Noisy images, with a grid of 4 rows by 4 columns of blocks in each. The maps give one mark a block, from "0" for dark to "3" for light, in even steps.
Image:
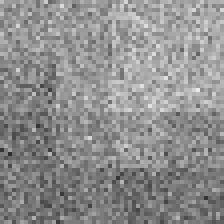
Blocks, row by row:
2 2 3 3
1 2 3 3
0 1 2 1
0 0 0 0
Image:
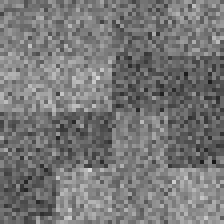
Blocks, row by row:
2 2 1 2
3 3 0 0
1 0 2 0
0 3 2 3
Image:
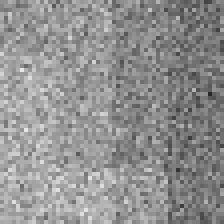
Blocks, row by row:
2 2 1 0
3 2 1 0
3 2 1 0
3 3 2 0
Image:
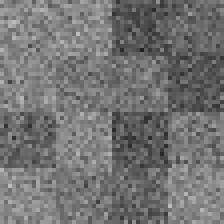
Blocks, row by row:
3 3 0 1
3 2 2 0
1 3 0 2
3 2 1 3
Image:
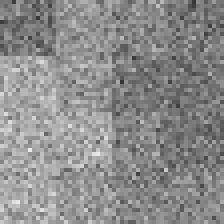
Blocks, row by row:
0 2 1 0
3 2 0 0
3 3 1 0
3 2 1 1
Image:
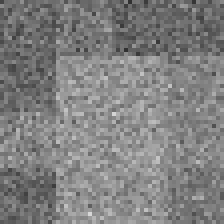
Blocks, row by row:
0 1 0 0
0 3 3 2
2 3 3 2
0 3 3 1
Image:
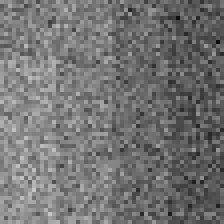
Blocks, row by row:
2 2 1 0
3 2 1 0
3 2 1 0
3 2 1 0
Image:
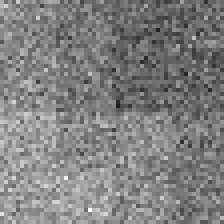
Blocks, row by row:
2 1 0 0
2 1 0 0
3 2 2 1
3 3 2 1
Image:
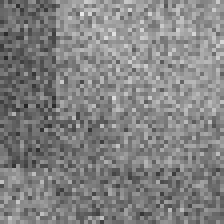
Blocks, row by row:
0 3 3 3
0 2 3 3
0 1 2 2
2 1 1 1
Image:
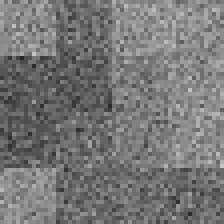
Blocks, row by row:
3 1 3 3
0 0 2 3
0 1 2 3
3 1 1 1
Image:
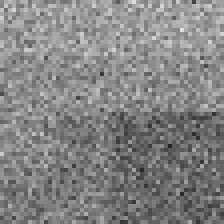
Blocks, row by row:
3 3 3 3
2 2 2 2
2 1 0 0
1 1 0 0
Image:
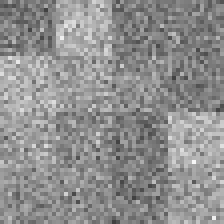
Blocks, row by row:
0 3 0 0
3 2 1 0
2 1 0 3
1 1 0 2
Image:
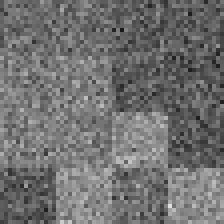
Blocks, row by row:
1 1 0 0
2 2 0 0
2 2 3 0
0 3 1 3
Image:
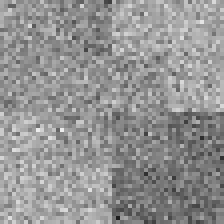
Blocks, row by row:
2 1 3 3
2 2 2 3
3 2 1 0
3 3 0 0
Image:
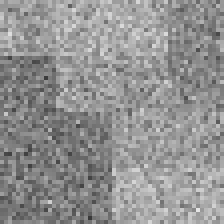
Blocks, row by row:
2 3 3 1
0 2 2 1
0 0 2 2
0 0 3 3
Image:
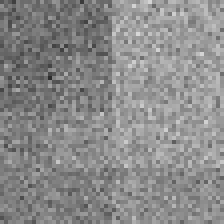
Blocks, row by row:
0 0 3 3
0 1 3 3
1 2 3 3
1 1 2 2
